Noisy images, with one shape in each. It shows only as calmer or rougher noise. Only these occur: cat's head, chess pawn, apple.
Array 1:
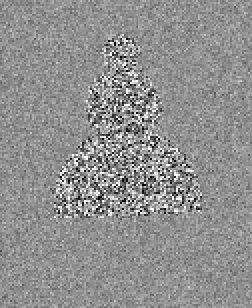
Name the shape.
chess pawn
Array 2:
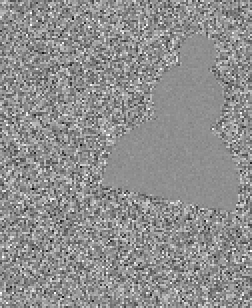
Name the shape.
chess pawn
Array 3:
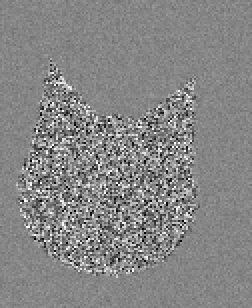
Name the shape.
cat's head
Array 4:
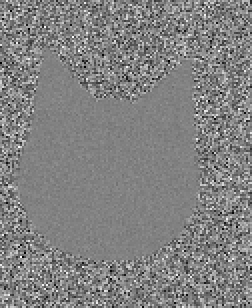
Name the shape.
cat's head
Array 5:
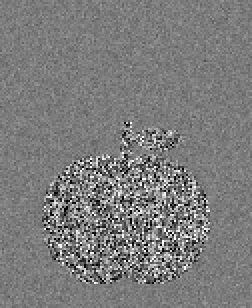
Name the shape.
apple
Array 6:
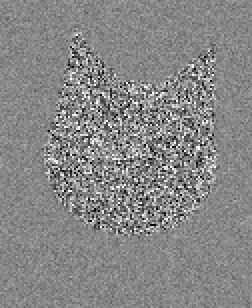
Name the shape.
cat's head
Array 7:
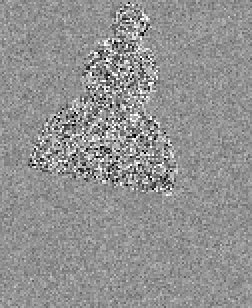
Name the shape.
chess pawn
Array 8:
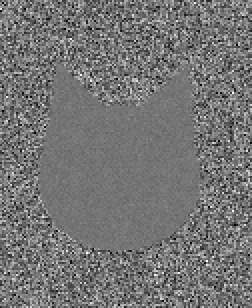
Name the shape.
cat's head
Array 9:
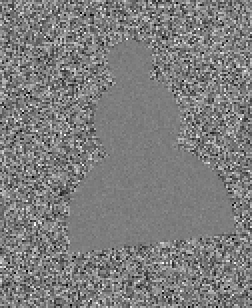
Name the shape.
chess pawn
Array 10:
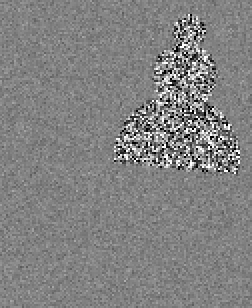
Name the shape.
chess pawn
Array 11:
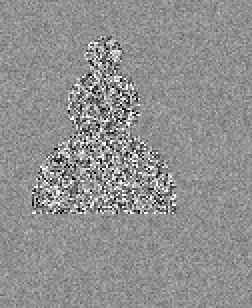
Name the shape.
chess pawn
